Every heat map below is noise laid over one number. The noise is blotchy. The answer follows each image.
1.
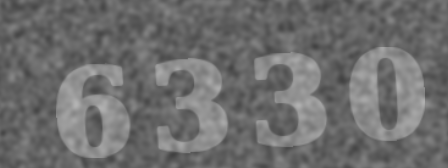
6330
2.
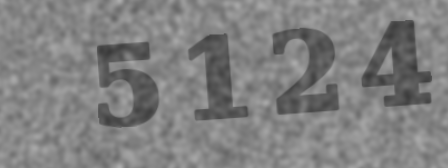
5124
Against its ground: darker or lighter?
darker
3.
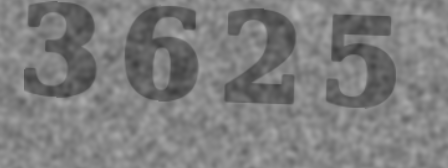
3625
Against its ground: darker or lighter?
darker
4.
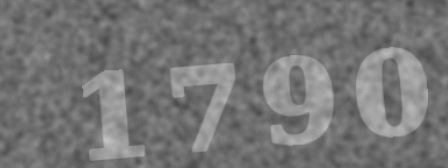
1790
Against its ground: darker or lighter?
lighter
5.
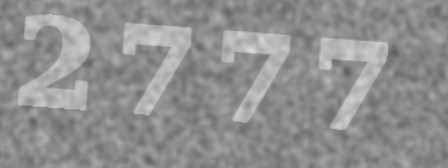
2777
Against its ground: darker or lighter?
lighter
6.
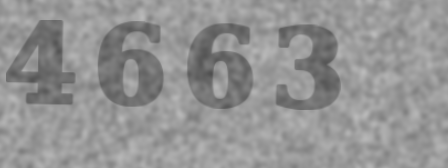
4663
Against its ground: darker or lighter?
darker
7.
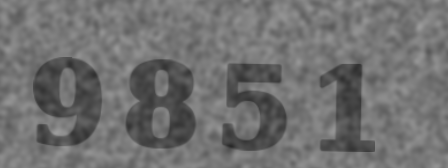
9851
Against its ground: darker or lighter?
darker
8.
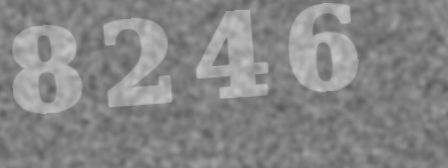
8246
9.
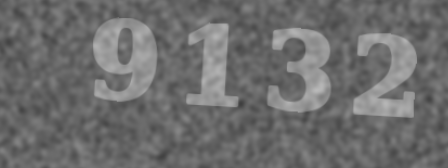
9132
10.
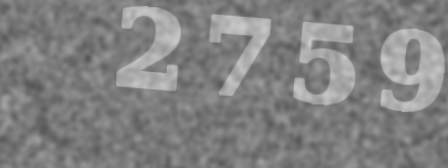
2759
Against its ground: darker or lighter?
lighter
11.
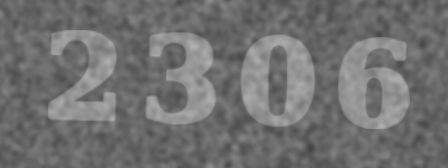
2306
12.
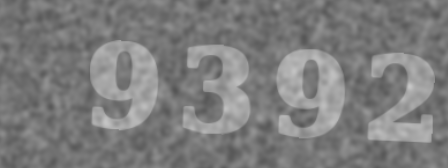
9392
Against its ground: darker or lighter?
lighter
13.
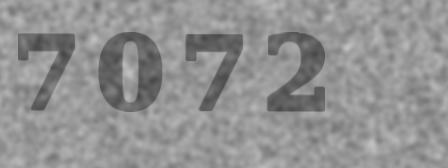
7072
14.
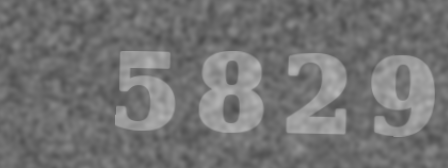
5829
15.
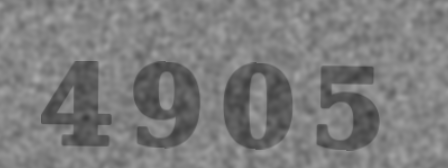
4905
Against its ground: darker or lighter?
darker
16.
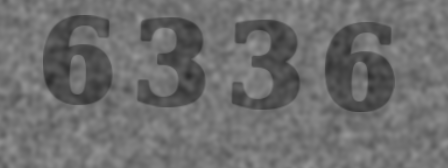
6336
